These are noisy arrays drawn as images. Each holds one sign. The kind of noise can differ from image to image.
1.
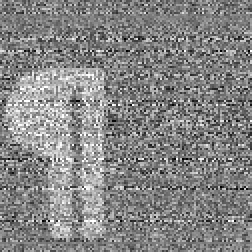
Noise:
rows of uneven size
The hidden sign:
pilcrow
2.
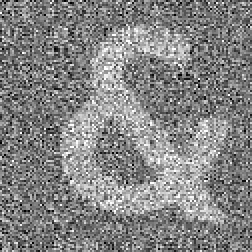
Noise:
low rank plus noise
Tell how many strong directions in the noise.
five to eight
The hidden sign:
ampersand
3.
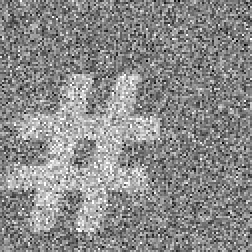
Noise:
independent entries
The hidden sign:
hash sign
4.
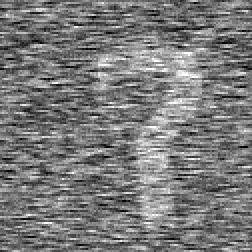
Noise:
streaked along the rows
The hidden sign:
question mark
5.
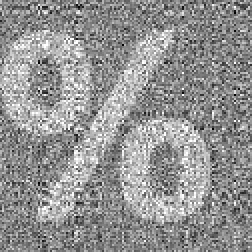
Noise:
low rank plus noise
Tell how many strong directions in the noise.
two
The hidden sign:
percent sign
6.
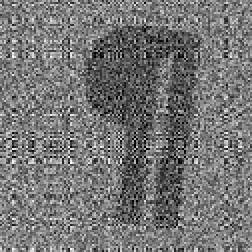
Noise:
low rank plus noise
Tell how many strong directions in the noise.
one
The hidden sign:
pilcrow
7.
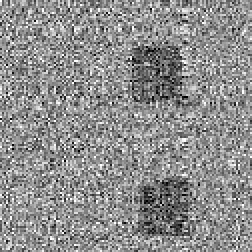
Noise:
low rank plus noise
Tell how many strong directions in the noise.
three or four
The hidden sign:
colon
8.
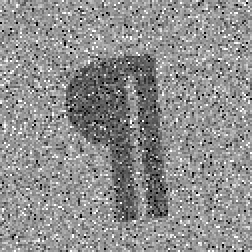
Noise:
heavy tails
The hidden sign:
pilcrow
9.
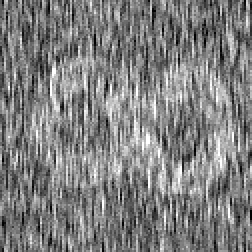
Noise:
streaked along the columns
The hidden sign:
infinity sign
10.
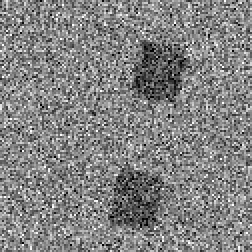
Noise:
independent entries
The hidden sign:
colon
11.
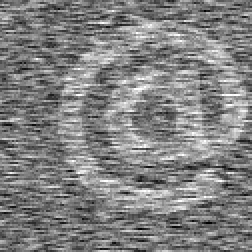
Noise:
streaked along the rows
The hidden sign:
at sign
